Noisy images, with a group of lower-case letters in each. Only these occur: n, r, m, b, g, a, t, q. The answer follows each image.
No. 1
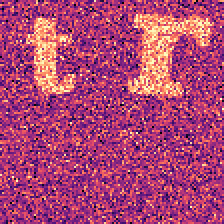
top left: t; top right: r
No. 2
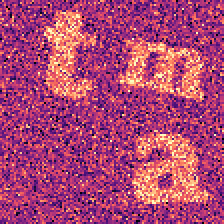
top left: t; top right: m; bottom right: a
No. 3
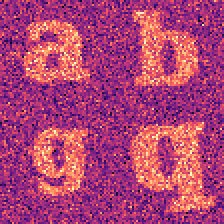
top left: a; top right: b; bottom left: g; bottom right: q
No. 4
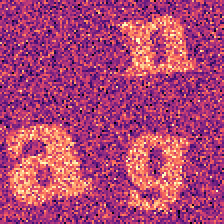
top right: n; bottom left: a; bottom right: g
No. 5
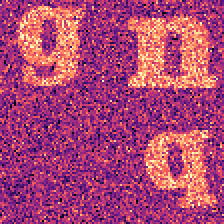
top left: g; top right: n; bottom right: q
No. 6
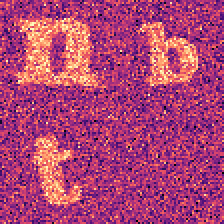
top left: n; top right: b; bottom left: t
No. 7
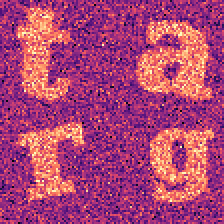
top left: t; top right: a; bottom left: r; bottom right: g
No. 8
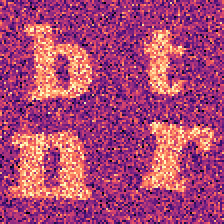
top left: b; top right: t; bottom left: n; bottom right: r
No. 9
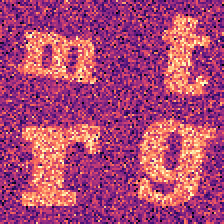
top left: m; top right: t; bottom left: r; bottom right: g
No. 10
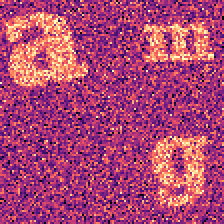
top left: a; top right: m; bottom right: g
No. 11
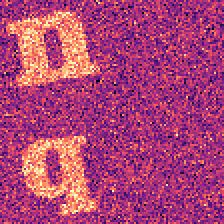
top left: n; bottom left: q
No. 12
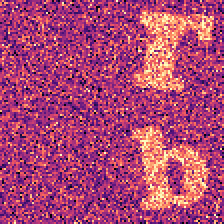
top right: r; bottom right: b
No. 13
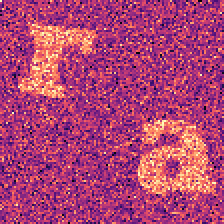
top left: r; bottom right: a
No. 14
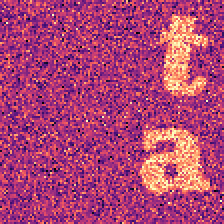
top right: t; bottom right: a
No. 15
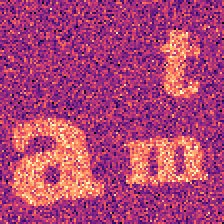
top right: t; bottom left: a; bottom right: m
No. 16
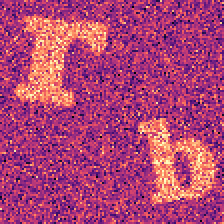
top left: r; bottom right: b
